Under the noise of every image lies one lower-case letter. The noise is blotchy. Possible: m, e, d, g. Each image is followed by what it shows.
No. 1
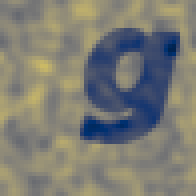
g
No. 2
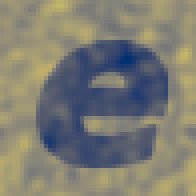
e
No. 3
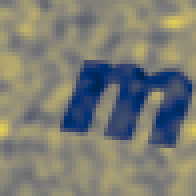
m
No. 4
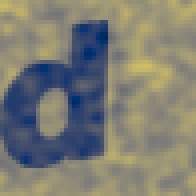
d
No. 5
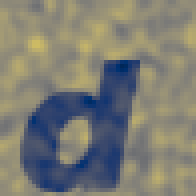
d
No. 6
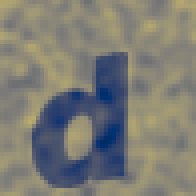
d
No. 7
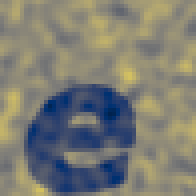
e
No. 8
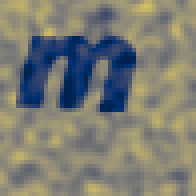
m
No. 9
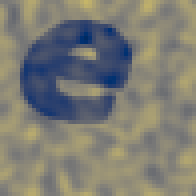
e
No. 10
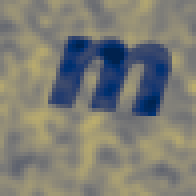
m
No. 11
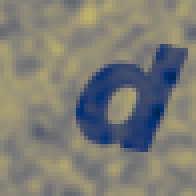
d
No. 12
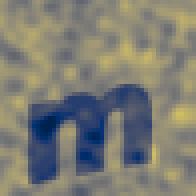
m
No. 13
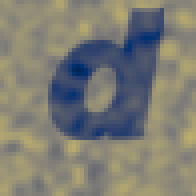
d
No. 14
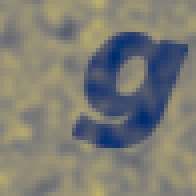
g
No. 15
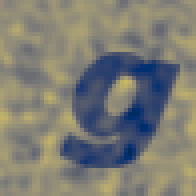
g
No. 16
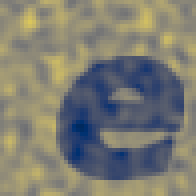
e
